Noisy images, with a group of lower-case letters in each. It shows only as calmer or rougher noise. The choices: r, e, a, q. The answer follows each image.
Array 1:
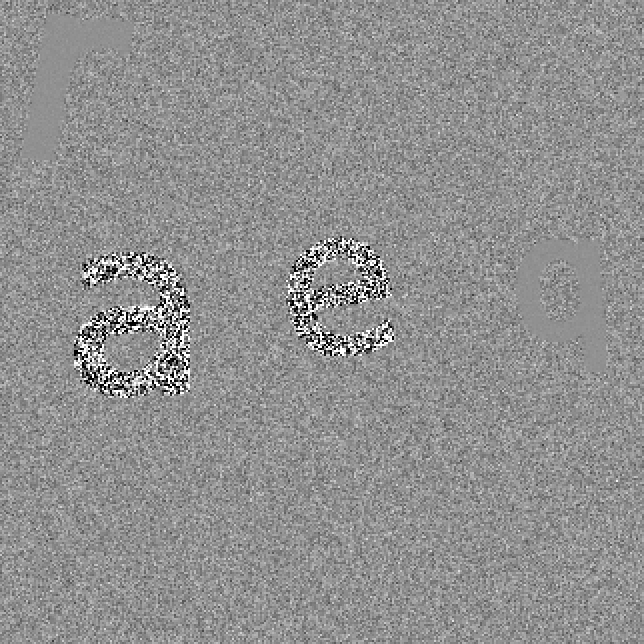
top left: calm r; middle left: rough a; centre: rough e; middle right: calm q
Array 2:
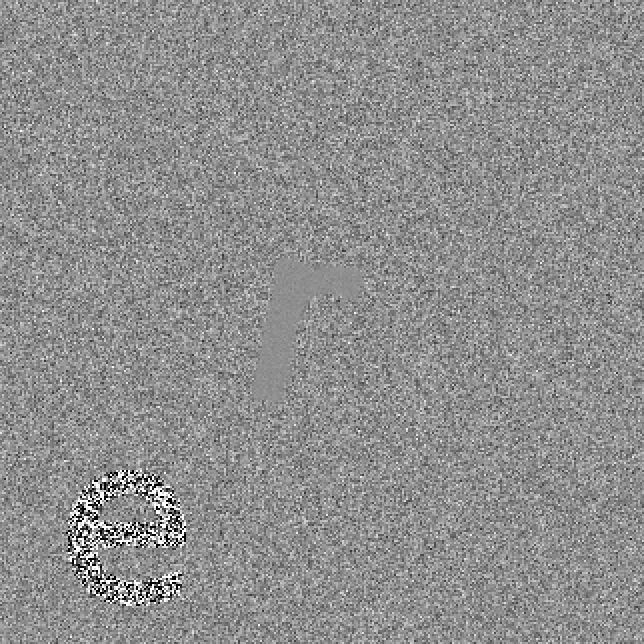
centre: calm r; bottom left: rough e
